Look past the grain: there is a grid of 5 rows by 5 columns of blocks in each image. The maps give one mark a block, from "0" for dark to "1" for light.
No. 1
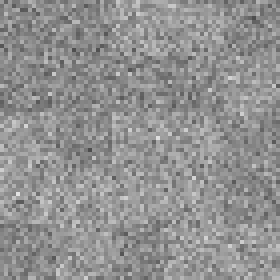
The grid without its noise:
0 0 1 1 0
0 0 0 0 1
1 0 1 1 0
1 1 1 1 0
0 1 0 1 1
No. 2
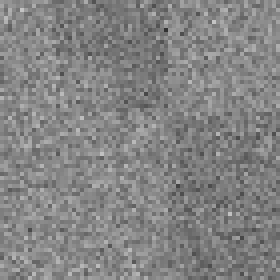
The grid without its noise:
1 0 0 1 1
1 1 0 1 1
1 1 1 0 0
1 1 1 0 0
1 1 1 0 0
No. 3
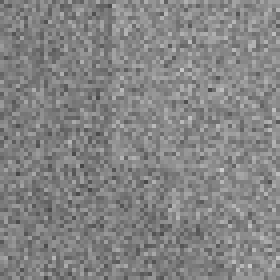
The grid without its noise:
0 0 1 1 1
0 0 1 1 1
0 0 1 1 1
0 0 0 1 1
0 0 0 0 1
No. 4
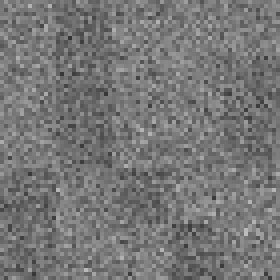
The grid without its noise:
1 0 1 1 1
1 0 1 1 0
1 0 1 1 0
0 1 0 1 1
0 1 1 0 1
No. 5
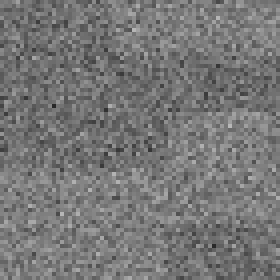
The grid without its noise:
0 0 1 1 1
0 0 0 0 0
0 0 0 1 1
1 1 1 1 1
1 1 1 0 0
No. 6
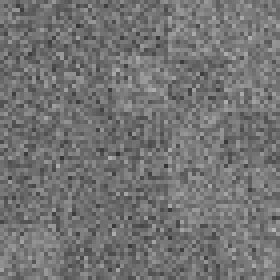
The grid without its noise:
0 0 0 1 1
0 0 1 0 1
0 0 0 1 0
0 0 0 1 1
1 0 0 0 1
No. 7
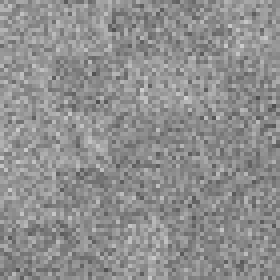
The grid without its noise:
1 1 0 0 1
1 0 1 1 0
1 1 0 0 0
1 0 0 0 0
0 0 1 0 0
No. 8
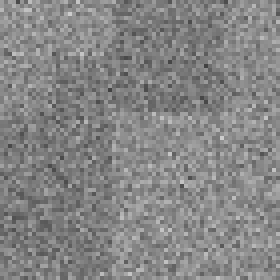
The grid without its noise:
1 1 0 0 1
1 0 0 0 1
0 0 1 1 1
0 0 1 1 1
0 0 1 1 1
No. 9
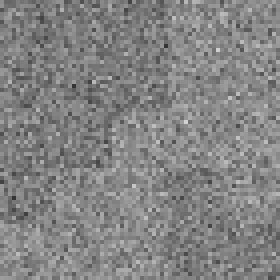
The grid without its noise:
0 0 0 1 1
0 0 0 1 1
0 0 1 1 1
0 1 1 0 1
1 1 1 0 0
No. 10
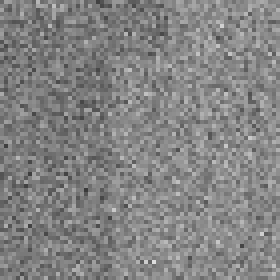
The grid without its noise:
0 0 0 1 1
0 0 1 1 1
0 0 1 1 1
0 0 1 1 1
0 0 1 1 1
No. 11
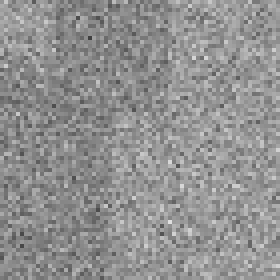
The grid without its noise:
1 0 0 1 1
0 0 0 1 1
0 0 1 1 1
0 0 1 1 1
0 0 1 1 1
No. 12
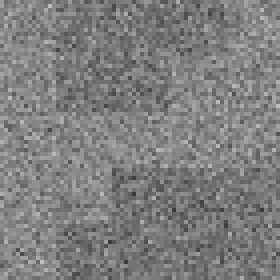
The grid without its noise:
1 0 0 0 1
1 0 0 1 1
1 1 1 1 1
1 1 0 0 0
1 0 0 0 0
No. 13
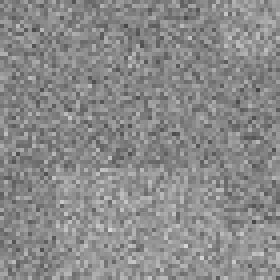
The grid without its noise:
0 0 0 0 1
0 0 0 0 0
0 0 0 0 0
0 1 1 1 0
0 1 1 1 1
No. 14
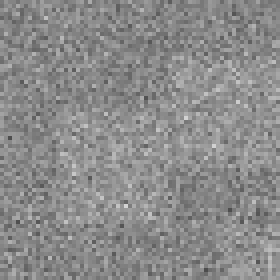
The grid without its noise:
0 0 0 0 0
0 0 0 1 1
0 1 1 1 1
0 1 1 0 0
0 0 0 0 1
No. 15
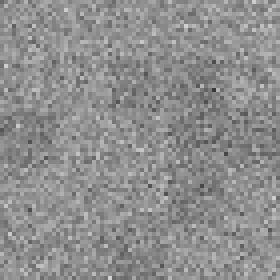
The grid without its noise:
1 1 1 1 1
1 1 0 0 1
0 1 1 0 0
1 1 1 0 1
1 1 0 1 1
